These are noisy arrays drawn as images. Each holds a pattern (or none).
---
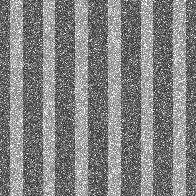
vertical stripes
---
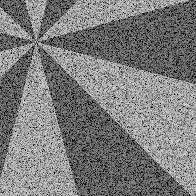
spokes from one point
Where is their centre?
top left
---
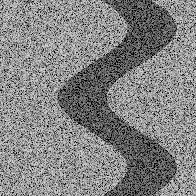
a wavy band
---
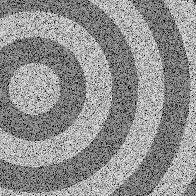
rings round one point
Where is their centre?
middle left
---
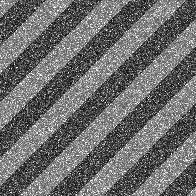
diagonal stripes
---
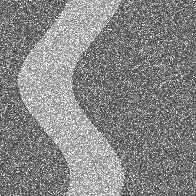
a wavy band
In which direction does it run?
top to bottom
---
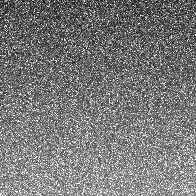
a smooth slope
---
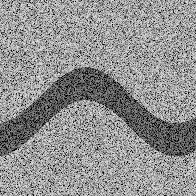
a wavy band
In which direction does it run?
left to right
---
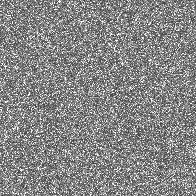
only noise
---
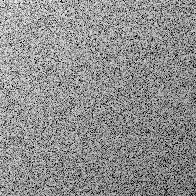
a smooth slope
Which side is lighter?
top left
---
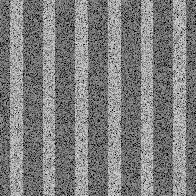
vertical stripes
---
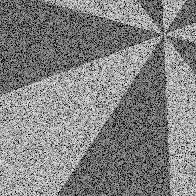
spokes from one point
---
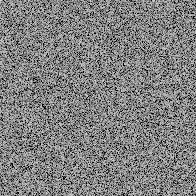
only noise
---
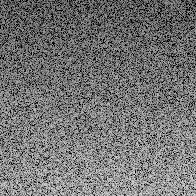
a smooth slope
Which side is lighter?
bottom
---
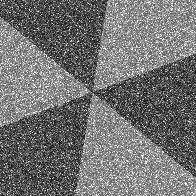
spokes from one point
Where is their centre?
centre
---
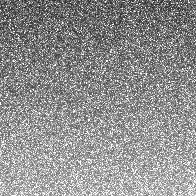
a smooth slope
